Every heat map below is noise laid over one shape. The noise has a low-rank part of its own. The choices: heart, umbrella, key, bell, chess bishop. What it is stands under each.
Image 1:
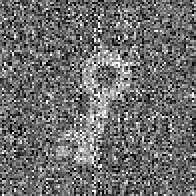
key
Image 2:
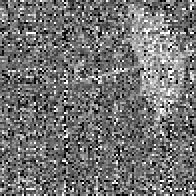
umbrella
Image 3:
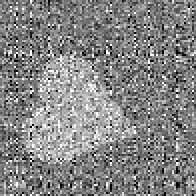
heart
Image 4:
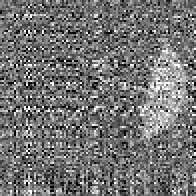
umbrella
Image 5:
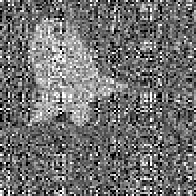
bell
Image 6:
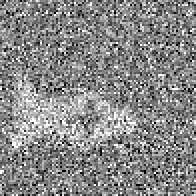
chess bishop
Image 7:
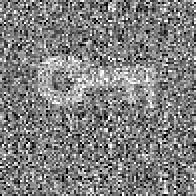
key
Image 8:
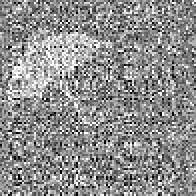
umbrella
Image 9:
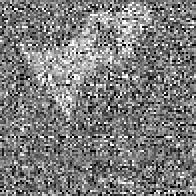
chess bishop
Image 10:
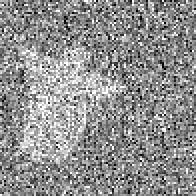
bell
